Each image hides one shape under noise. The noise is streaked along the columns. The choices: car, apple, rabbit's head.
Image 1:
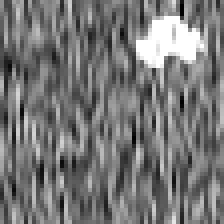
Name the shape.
car
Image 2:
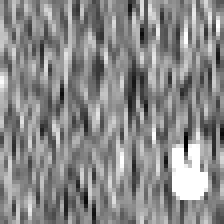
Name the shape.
rabbit's head
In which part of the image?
bottom right
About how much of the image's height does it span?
a quarter
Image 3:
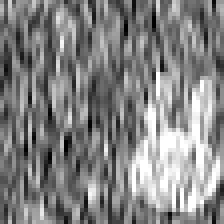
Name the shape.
rabbit's head
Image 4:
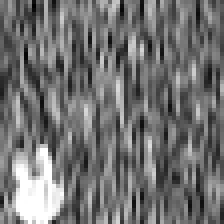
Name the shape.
rabbit's head
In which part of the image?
bottom left
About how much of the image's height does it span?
a third
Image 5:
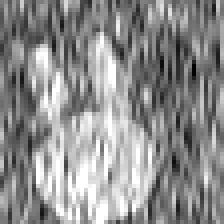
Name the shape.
rabbit's head
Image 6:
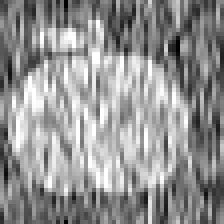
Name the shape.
apple
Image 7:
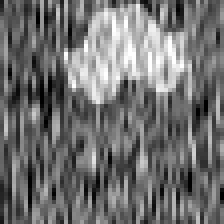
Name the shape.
car
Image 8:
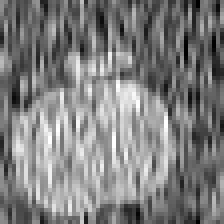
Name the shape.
apple
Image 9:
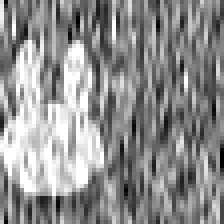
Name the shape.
rabbit's head
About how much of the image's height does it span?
two thirds
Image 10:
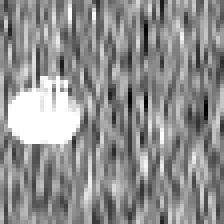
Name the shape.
apple
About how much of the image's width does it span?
a third
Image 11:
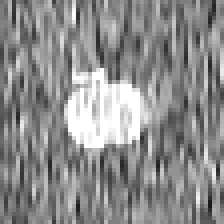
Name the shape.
apple
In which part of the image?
centre
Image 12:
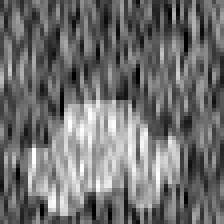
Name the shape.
car
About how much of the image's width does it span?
two thirds
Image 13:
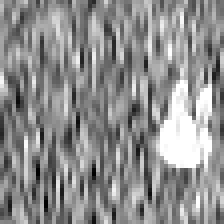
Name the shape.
rabbit's head
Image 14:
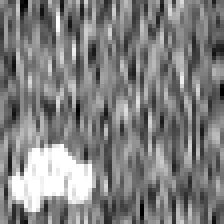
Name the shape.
car
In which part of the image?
bottom left
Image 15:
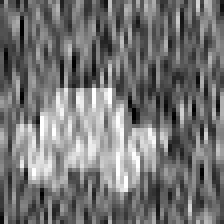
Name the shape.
car
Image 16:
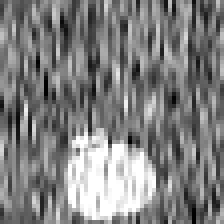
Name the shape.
apple
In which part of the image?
bottom middle
